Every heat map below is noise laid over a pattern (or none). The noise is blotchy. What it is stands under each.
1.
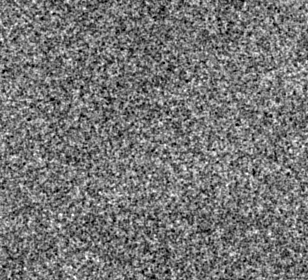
spokes from one point
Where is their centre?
bottom left
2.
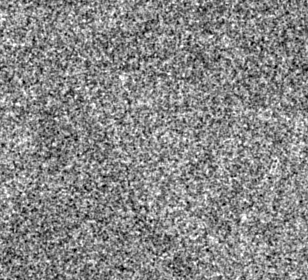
spokes from one point
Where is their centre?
top left
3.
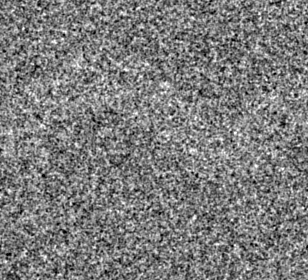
a wavy band
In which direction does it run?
left to right
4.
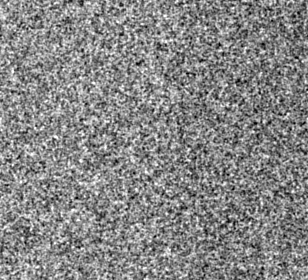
a sharp edge
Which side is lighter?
left
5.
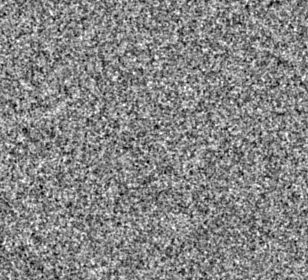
only noise
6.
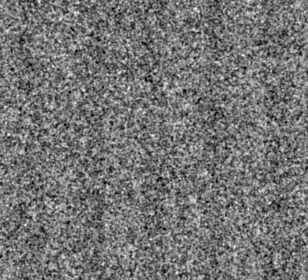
vertical stripes
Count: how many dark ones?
5
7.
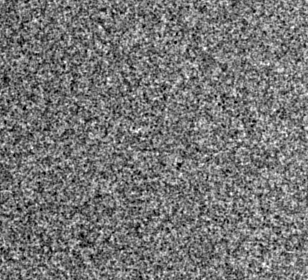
a smooth slope
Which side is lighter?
right
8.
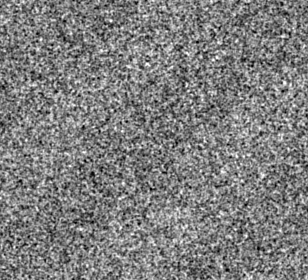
diagonal stripes
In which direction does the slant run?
bottom left to top right
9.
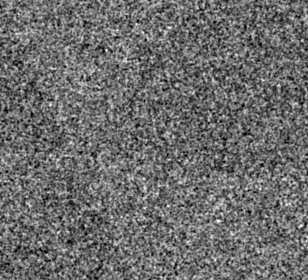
spokes from one point
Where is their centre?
middle left
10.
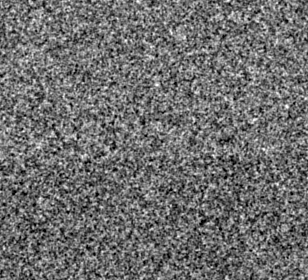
a sharp edge
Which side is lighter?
top
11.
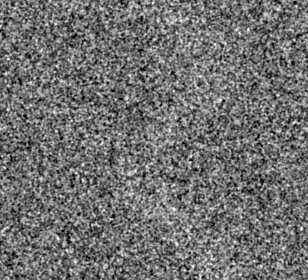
a wavy band
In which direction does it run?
top to bottom
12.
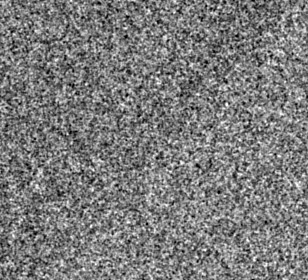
a sharp edge
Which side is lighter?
bottom right
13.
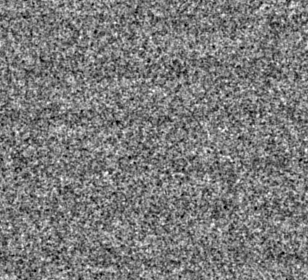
horizontal stripes
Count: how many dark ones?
6
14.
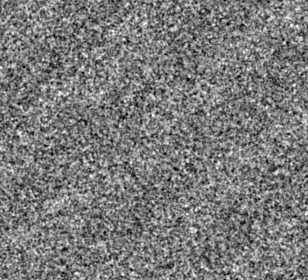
diagonal stripes
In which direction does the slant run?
bottom left to top right
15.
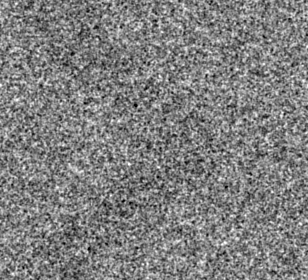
a wavy band
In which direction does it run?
top to bottom
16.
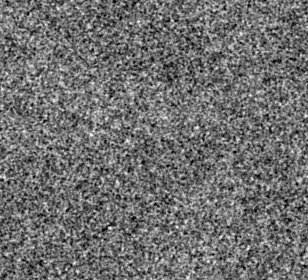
spokes from one point
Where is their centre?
middle right
